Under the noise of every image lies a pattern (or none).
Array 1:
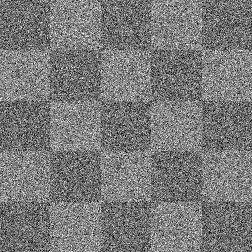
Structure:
a checkerboard
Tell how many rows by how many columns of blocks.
5 by 5
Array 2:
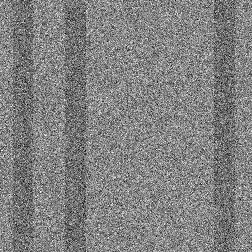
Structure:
bands of columns
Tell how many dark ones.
3
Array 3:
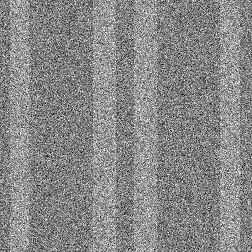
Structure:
bands of columns
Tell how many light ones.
4
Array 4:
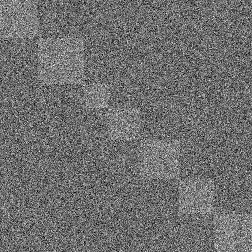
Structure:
blocks along the diagonal
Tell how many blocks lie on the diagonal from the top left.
7
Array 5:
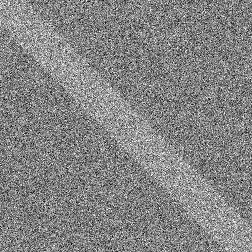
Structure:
a diagonal band
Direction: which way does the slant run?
top left to bottom right
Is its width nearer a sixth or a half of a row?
a sixth
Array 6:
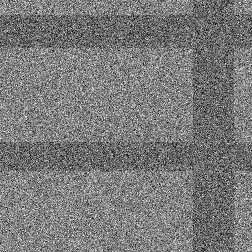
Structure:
bands of rows crossing bands of columns
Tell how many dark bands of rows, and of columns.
2 and 1
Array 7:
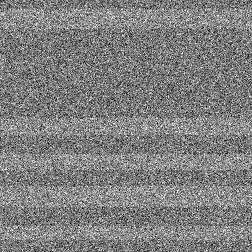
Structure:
bands of rows
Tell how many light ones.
5
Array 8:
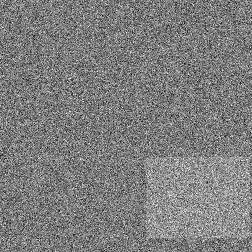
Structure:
one block
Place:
bottom right
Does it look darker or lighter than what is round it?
lighter
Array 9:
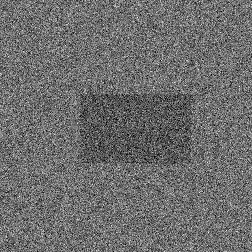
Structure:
one block
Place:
centre
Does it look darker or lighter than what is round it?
darker
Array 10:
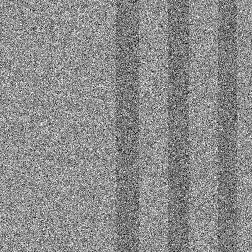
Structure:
bands of columns
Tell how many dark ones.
3
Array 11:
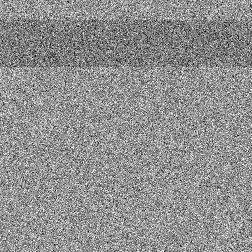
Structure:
one band of rows
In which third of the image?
top
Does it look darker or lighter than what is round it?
darker
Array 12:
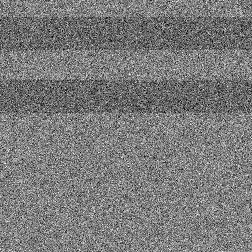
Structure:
bands of rows
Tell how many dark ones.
2
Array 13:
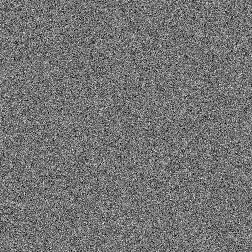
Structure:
only noise
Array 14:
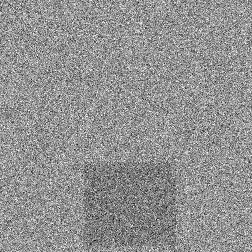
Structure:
one block
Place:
bottom middle
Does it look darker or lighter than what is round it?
darker
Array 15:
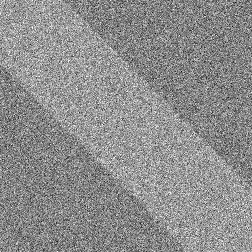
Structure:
a diagonal band
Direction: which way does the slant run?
top left to bottom right
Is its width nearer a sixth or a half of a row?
a half
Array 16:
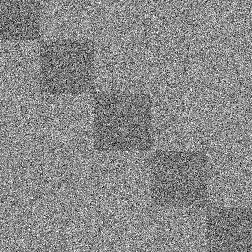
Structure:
blocks along the diagonal
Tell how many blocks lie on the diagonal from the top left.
5
